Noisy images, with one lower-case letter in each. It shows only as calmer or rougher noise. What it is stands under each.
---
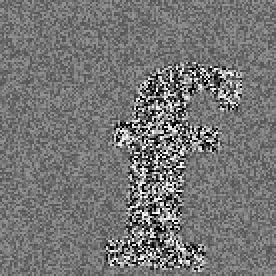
f
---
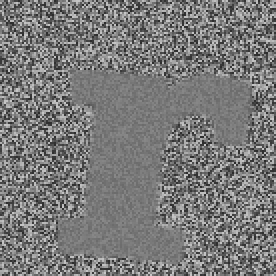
r
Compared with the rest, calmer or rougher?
calmer
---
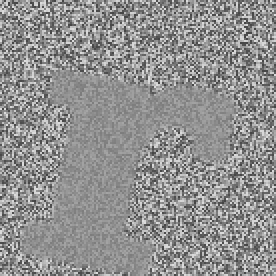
r
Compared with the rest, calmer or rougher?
calmer
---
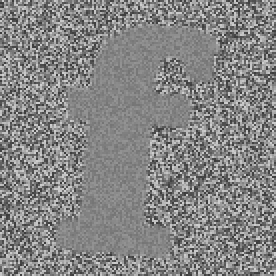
f
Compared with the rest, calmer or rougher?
calmer
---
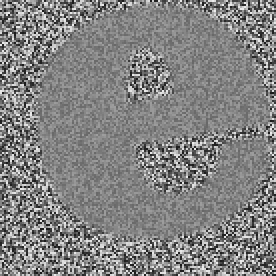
e
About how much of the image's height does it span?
nearly all
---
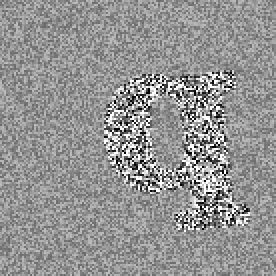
q
